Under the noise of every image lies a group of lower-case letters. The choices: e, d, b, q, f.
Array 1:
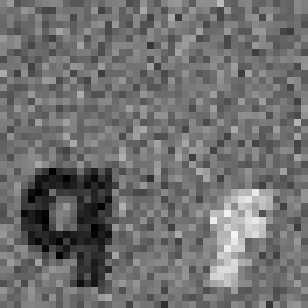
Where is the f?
bottom right
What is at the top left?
nothing
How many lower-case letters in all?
2
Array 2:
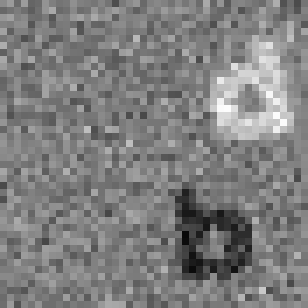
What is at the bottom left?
nothing
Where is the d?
top right
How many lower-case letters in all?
2
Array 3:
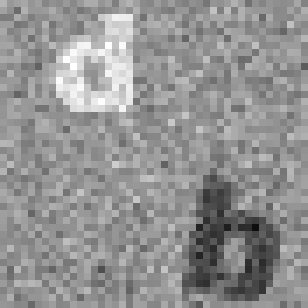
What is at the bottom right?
b
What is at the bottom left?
nothing
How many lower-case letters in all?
2
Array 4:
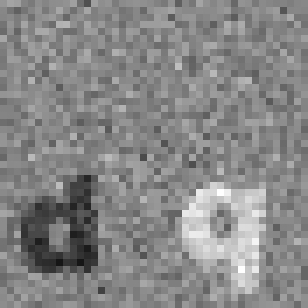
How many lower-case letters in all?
2
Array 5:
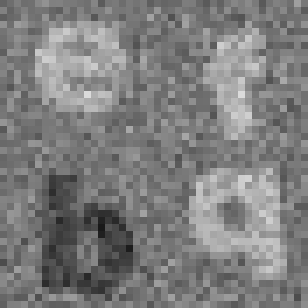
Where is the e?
top left
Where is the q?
bottom right
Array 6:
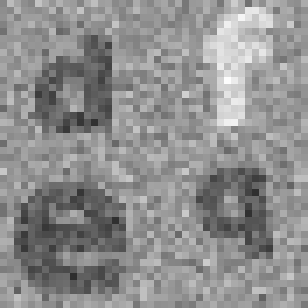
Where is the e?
bottom left
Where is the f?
top right
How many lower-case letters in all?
4
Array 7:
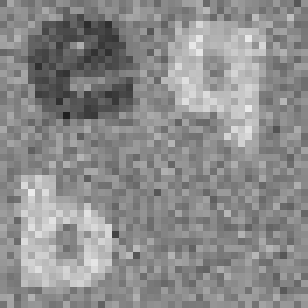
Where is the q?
top right
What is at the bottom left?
b
